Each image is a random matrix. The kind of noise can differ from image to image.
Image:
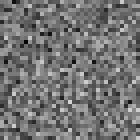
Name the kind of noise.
independent entries
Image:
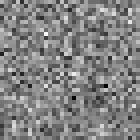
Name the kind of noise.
low rank plus noise
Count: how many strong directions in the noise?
three or four
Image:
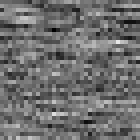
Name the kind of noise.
streaked along the rows
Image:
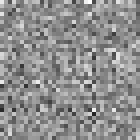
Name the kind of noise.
low rank plus noise
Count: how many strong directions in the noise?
one
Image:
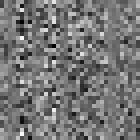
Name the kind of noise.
columns of uneven size
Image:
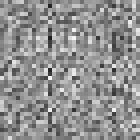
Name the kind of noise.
low rank plus noise
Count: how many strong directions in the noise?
one
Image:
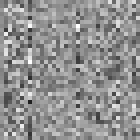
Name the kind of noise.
columns of uneven size
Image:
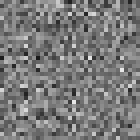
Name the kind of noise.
low rank plus noise
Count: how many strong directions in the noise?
two
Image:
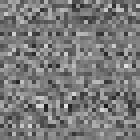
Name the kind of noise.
rows of uneven size
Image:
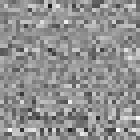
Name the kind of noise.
rows of uneven size
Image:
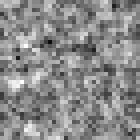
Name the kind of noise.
blotchy
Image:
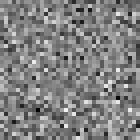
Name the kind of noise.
independent entries
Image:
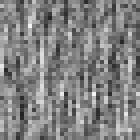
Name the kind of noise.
streaked along the columns
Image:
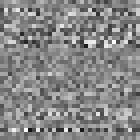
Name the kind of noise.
rows of uneven size
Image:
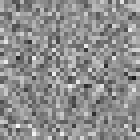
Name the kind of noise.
low rank plus noise
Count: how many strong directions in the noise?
one
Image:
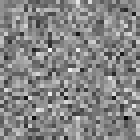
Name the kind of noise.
low rank plus noise
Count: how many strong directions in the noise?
three or four
